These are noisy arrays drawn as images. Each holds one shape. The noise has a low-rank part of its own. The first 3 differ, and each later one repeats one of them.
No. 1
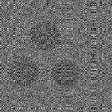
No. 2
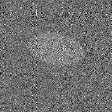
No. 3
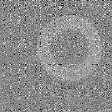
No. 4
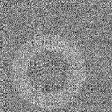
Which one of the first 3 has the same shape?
3
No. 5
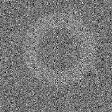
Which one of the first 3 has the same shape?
3
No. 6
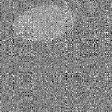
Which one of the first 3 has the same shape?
2
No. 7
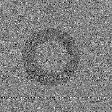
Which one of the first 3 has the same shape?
3
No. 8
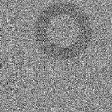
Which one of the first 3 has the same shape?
3
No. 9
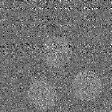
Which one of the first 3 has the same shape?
1
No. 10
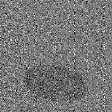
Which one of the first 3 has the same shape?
2
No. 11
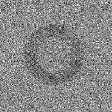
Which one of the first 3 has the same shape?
3
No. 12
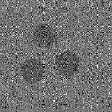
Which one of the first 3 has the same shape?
1
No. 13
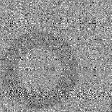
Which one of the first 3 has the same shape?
3
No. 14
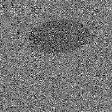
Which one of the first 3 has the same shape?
2
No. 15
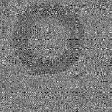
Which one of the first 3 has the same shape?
3
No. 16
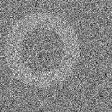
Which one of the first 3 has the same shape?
3
